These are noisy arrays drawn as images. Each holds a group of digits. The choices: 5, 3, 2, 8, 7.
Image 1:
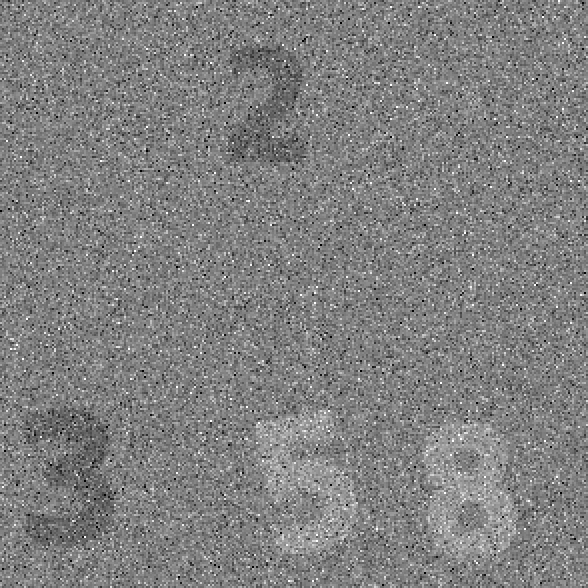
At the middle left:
nothing
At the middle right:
nothing
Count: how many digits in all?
4
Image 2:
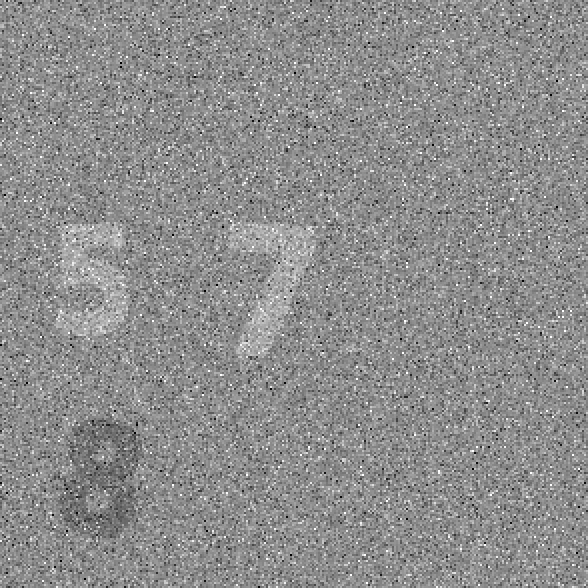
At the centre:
7
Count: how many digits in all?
3
